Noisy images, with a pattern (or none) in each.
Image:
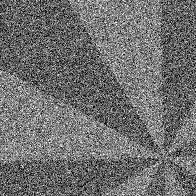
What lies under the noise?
spokes from one point
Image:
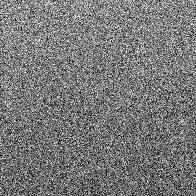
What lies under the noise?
a smooth slope
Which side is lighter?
top
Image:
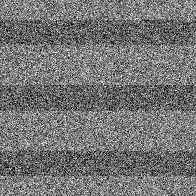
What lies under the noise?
horizontal stripes
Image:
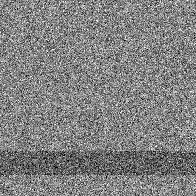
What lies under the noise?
one horizontal stripe
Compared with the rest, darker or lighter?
darker
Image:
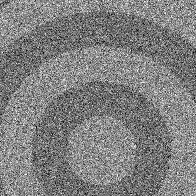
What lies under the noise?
rings round one point
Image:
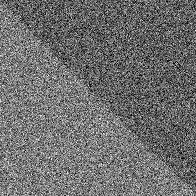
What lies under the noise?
a sharp edge
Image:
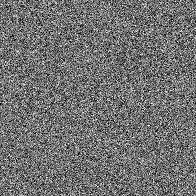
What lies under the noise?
only noise
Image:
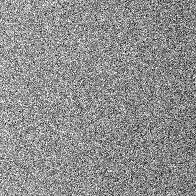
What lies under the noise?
a smooth slope
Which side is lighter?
left
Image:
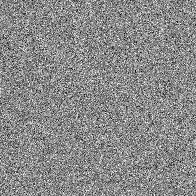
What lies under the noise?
only noise
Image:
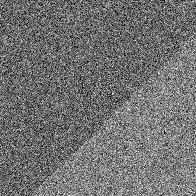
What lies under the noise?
a sharp edge
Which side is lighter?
bottom right
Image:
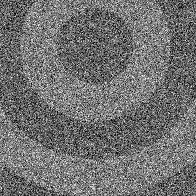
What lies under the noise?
rings round one point
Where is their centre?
top middle
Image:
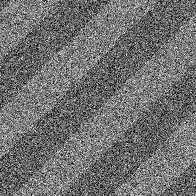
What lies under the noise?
diagonal stripes
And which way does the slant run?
bottom left to top right
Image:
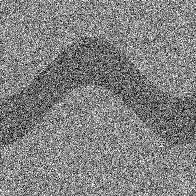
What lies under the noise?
a wavy band
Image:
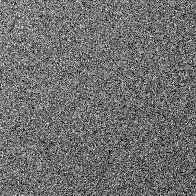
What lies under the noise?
a smooth slope
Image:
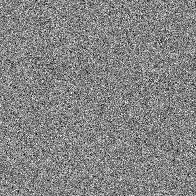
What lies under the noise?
only noise
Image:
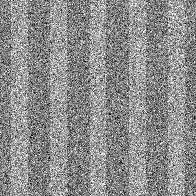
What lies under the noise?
vertical stripes
